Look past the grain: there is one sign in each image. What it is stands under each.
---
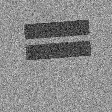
equals sign
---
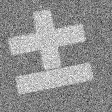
plus-minus sign
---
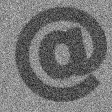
at sign
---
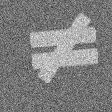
not-equal sign
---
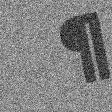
pilcrow
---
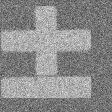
plus-minus sign
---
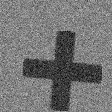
plus sign
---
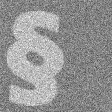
section sign
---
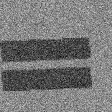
equals sign
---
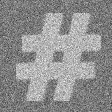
hash sign
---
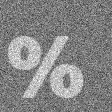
percent sign
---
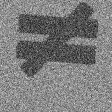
not-equal sign
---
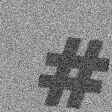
hash sign
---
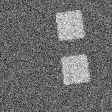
colon
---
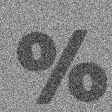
percent sign
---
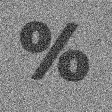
percent sign
